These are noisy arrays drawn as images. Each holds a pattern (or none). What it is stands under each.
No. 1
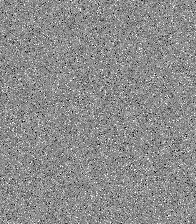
only noise
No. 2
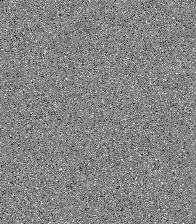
only noise
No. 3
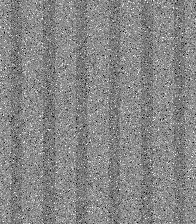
vertical stripes
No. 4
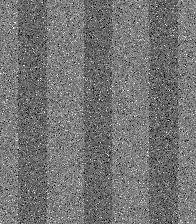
vertical stripes
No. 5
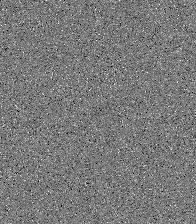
only noise
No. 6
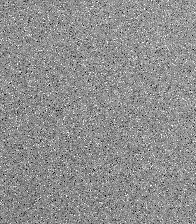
a smooth slope
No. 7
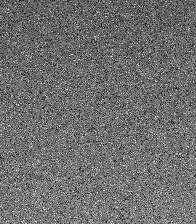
a smooth slope
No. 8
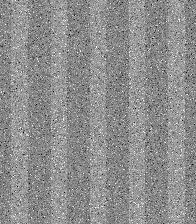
vertical stripes
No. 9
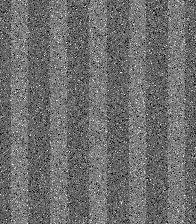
vertical stripes
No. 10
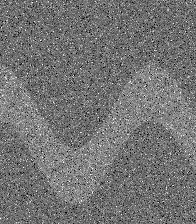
a wavy band
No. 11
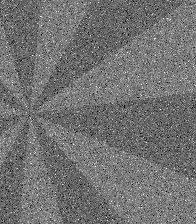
spokes from one point
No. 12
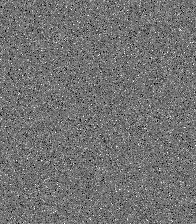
only noise
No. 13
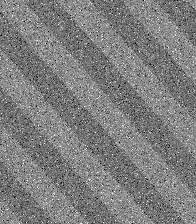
diagonal stripes
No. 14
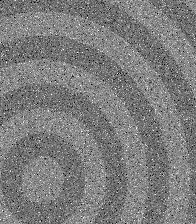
rings round one point
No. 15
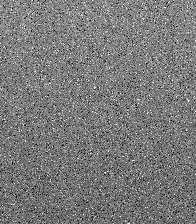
a smooth slope
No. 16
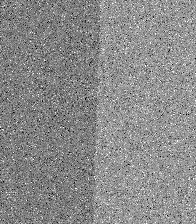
a sharp edge
